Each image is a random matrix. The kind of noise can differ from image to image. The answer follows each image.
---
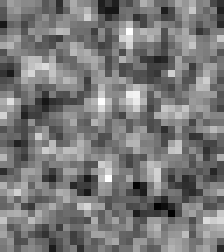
blotchy
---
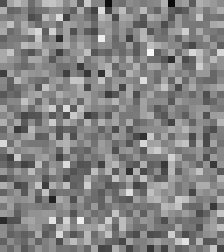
independent entries
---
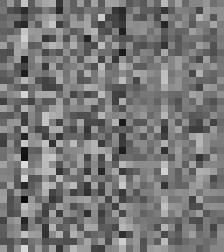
columns of uneven size
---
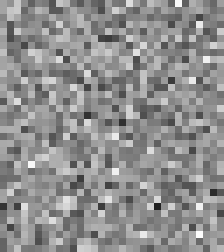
independent entries
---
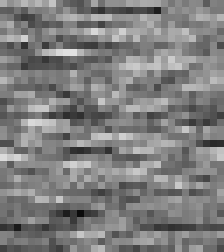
streaked along the rows
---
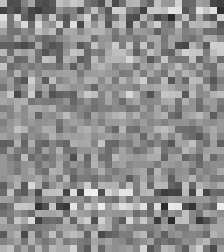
rows of uneven size
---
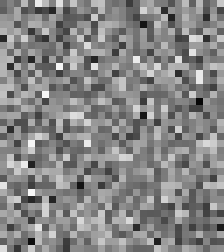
independent entries
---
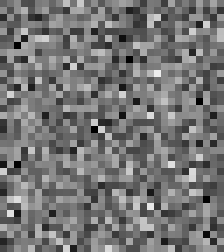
independent entries
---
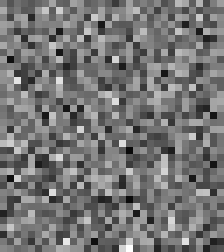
independent entries
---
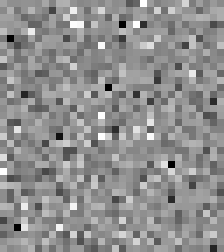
heavy tails
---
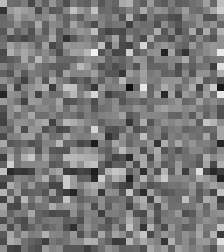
low rank plus noise
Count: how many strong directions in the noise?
two
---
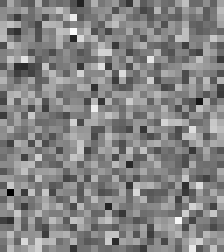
independent entries
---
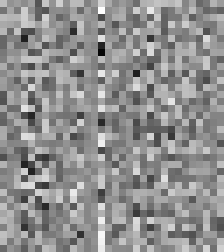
columns of uneven size
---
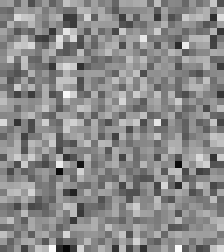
low rank plus noise
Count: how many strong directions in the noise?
two
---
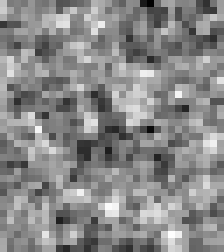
blotchy
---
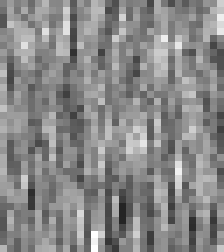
streaked along the columns
